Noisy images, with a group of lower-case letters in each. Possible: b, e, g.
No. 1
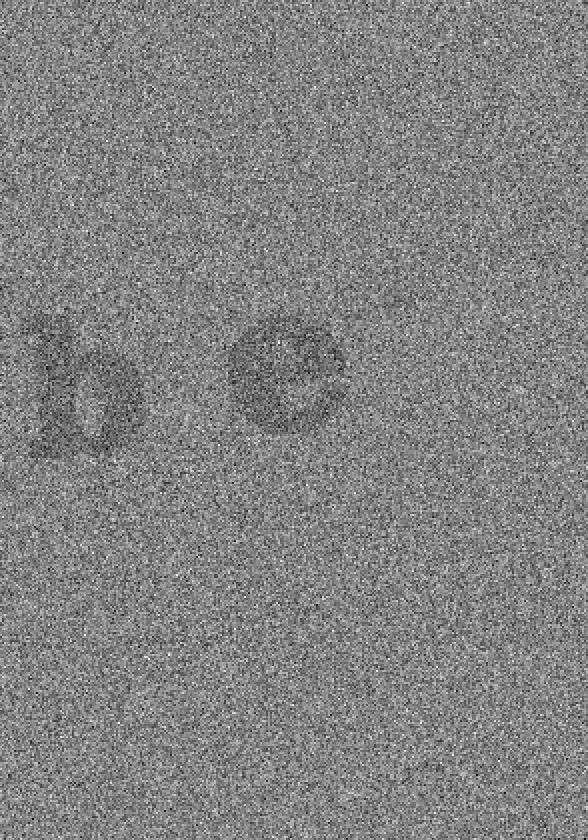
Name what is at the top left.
nothing
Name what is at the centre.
e
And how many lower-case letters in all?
2
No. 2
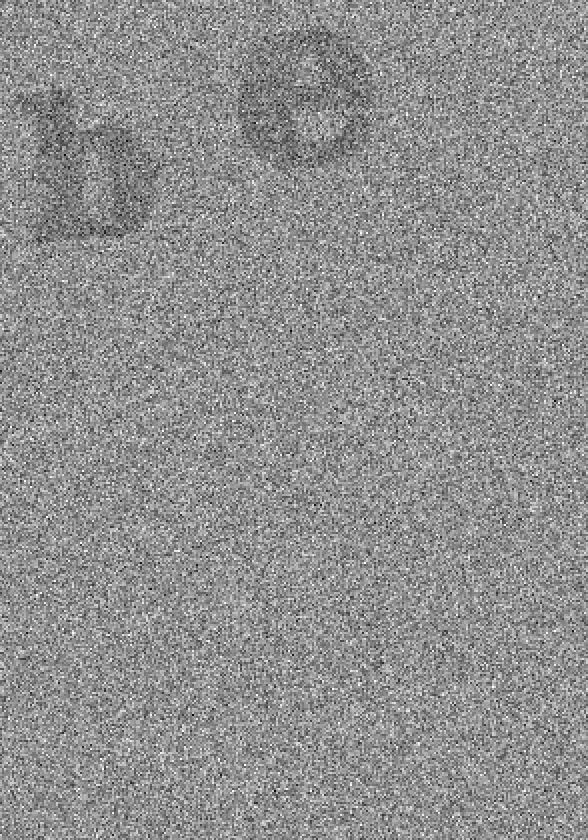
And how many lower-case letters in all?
2
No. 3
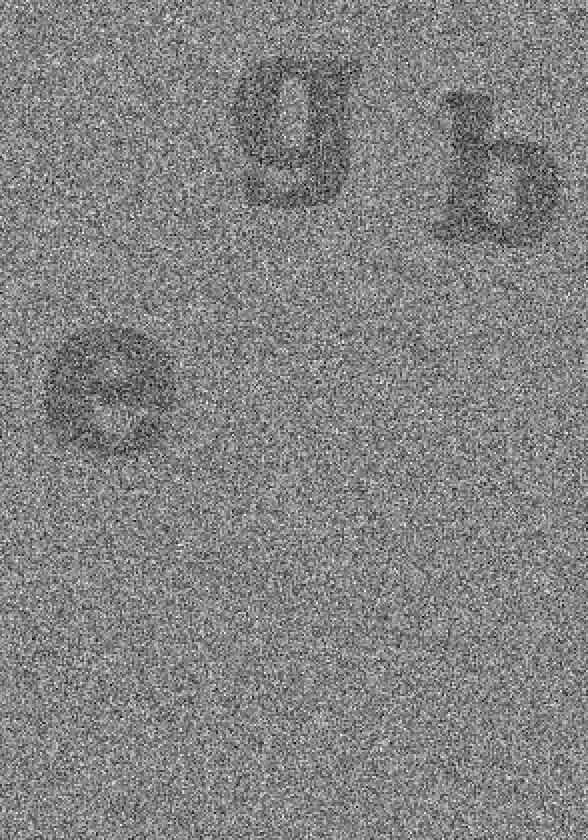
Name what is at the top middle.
g
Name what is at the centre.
nothing
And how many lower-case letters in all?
3
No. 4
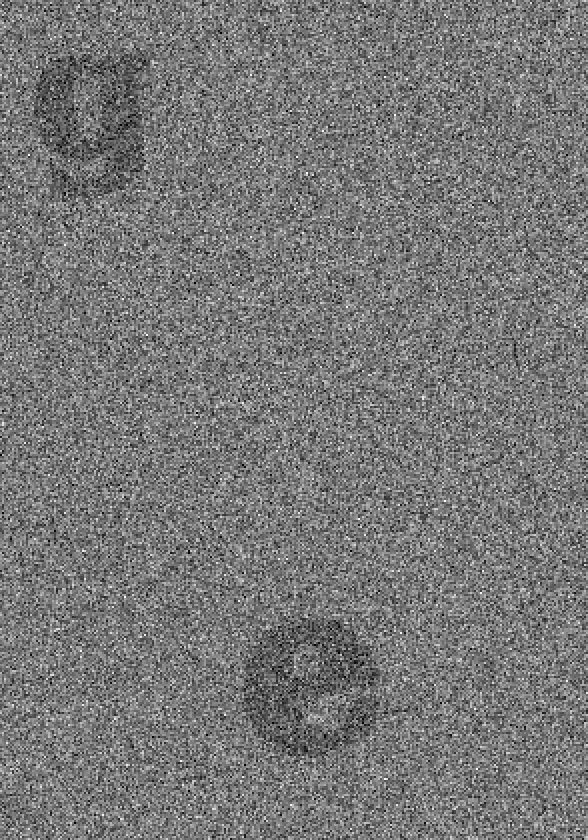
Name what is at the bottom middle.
e
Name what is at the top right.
nothing
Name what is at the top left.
g
